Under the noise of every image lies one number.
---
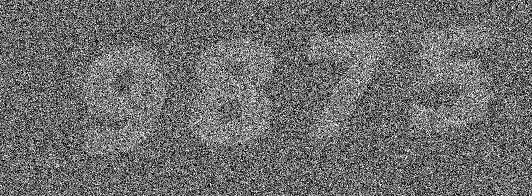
9875
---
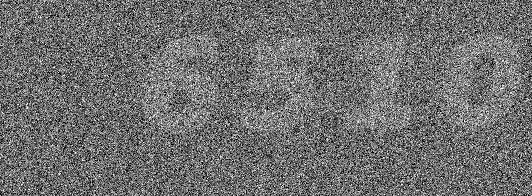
6510
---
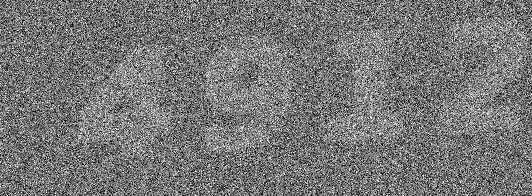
4912
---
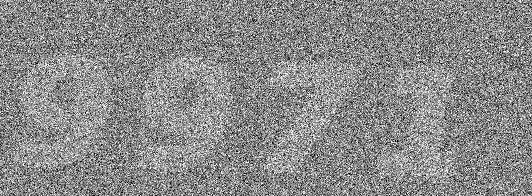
9971
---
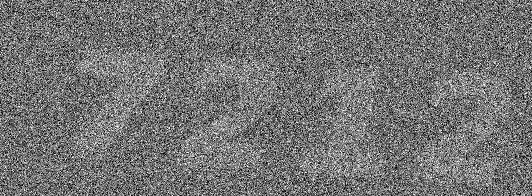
7212
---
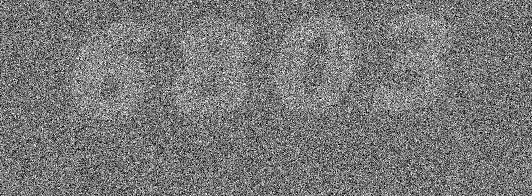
6803
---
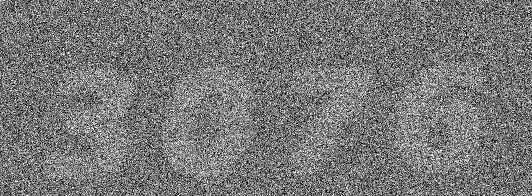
3076
